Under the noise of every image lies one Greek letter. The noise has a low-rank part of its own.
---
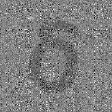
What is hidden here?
dark delta
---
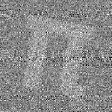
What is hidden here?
light pi
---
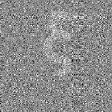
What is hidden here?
light xi
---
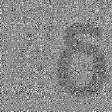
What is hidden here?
dark delta
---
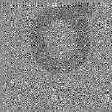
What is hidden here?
dark sigma
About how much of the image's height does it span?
two thirds
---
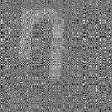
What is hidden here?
light eta
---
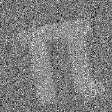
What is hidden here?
light pi
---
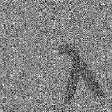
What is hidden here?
dark lambda
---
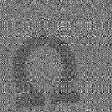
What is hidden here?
dark omega
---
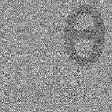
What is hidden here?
dark theta
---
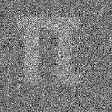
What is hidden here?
light pi
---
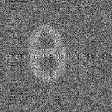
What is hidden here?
light theta
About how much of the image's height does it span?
half
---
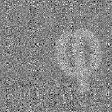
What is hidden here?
light phi
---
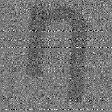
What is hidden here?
dark eta
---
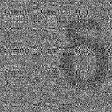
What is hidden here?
dark delta
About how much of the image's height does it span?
two thirds
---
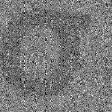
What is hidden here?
dark sigma
